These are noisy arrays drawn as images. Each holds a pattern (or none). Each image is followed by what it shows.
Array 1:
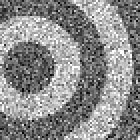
rings round one point
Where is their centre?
middle left
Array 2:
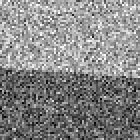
a sharp edge
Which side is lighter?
top
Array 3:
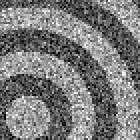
rings round one point
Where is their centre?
bottom left
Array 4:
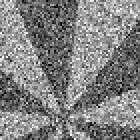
spokes from one point
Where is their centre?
bottom middle
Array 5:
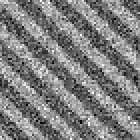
diagonal stripes
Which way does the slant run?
top left to bottom right
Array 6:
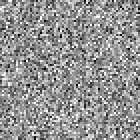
only noise
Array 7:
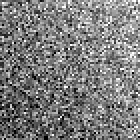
a smooth slope
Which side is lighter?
top right
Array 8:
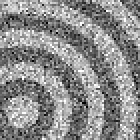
rings round one point
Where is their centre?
bottom left
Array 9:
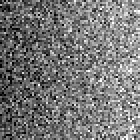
a smooth slope
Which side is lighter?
right
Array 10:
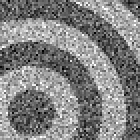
rings round one point
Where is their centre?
bottom left
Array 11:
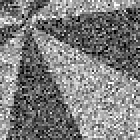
spokes from one point
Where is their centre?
top left
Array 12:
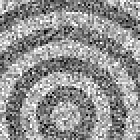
rings round one point
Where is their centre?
bottom middle
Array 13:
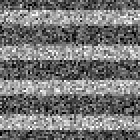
horizontal stripes
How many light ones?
4
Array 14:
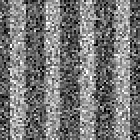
vertical stripes
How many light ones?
4
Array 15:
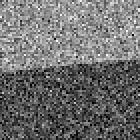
a sharp edge
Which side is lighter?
top
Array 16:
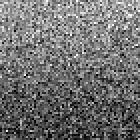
a smooth slope
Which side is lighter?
top
